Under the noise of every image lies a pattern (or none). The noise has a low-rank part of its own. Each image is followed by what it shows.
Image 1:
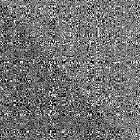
a sharp edge
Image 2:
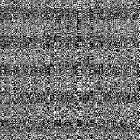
horizontal stripes
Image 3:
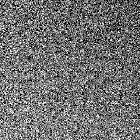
a smooth slope
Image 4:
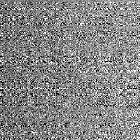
a smooth slope
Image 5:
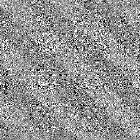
diagonal stripes
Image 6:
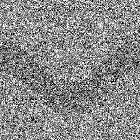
a wavy band
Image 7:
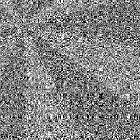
spokes from one point
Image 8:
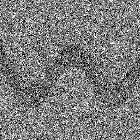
a wavy band
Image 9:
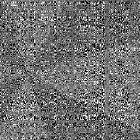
spokes from one point
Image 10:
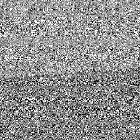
a sharp edge
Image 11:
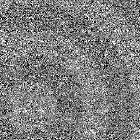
rings round one point
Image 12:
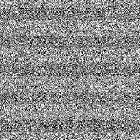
horizontal stripes
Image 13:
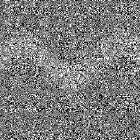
a wavy band
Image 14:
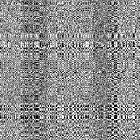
vertical stripes
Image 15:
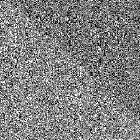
a sharp edge
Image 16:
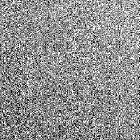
a smooth slope
